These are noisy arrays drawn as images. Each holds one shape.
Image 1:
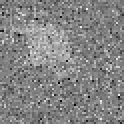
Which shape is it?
teapot
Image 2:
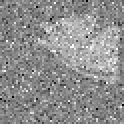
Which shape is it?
chess knight
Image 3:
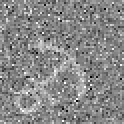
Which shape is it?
anchor
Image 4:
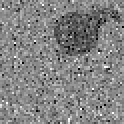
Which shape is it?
pear
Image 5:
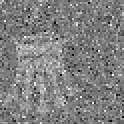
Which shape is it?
chess queen
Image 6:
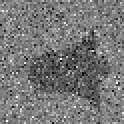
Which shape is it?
bell
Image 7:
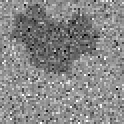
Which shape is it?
car
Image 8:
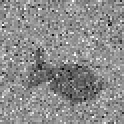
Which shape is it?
fish
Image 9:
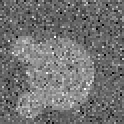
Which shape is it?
bear's head
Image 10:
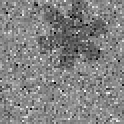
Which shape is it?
asterisk
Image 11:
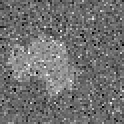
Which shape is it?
car
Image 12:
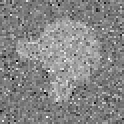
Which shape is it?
bear's head
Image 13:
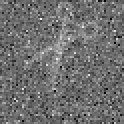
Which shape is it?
pair of scissors
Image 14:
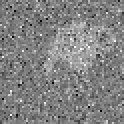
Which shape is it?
teapot
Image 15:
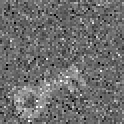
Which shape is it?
key
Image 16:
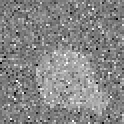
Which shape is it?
light bulb
